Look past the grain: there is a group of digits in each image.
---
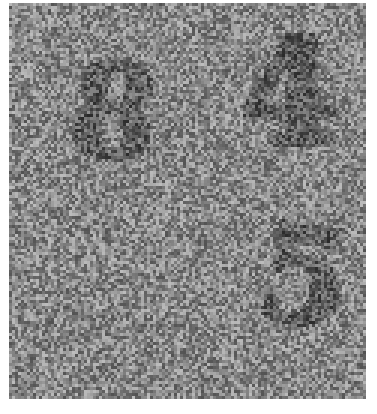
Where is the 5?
bottom right
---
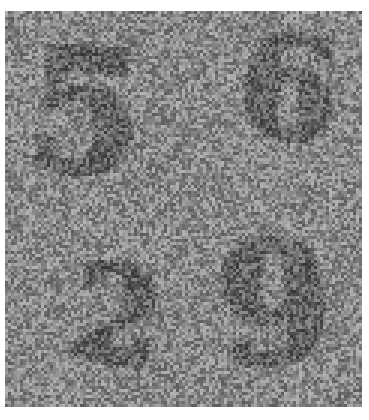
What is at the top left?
5
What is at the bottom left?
2
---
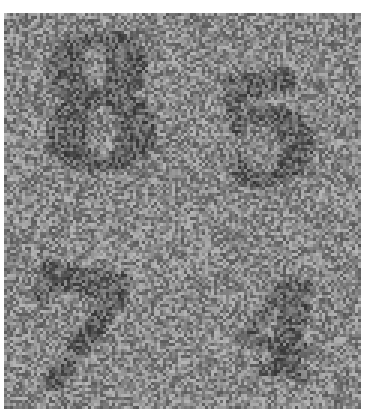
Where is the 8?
top left
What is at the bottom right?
4
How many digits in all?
4
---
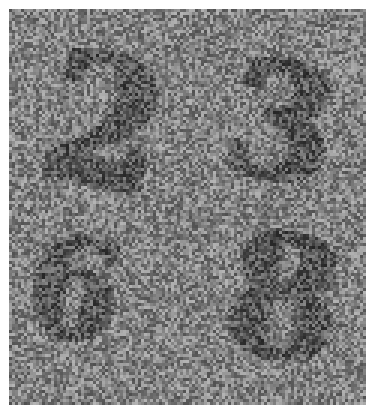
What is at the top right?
3
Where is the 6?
bottom left
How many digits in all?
4
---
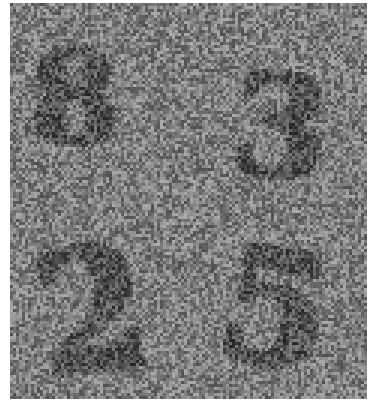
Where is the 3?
top right
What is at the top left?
8
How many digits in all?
4
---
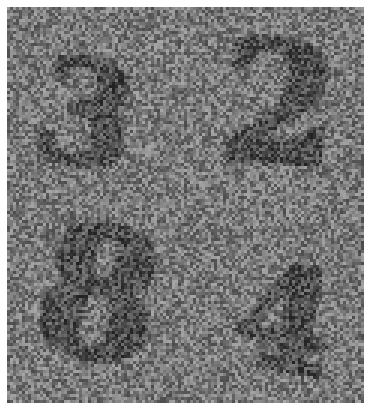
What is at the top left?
3
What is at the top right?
2
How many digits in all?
4
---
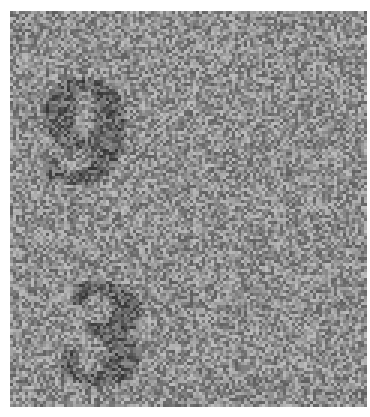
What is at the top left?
9
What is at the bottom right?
nothing
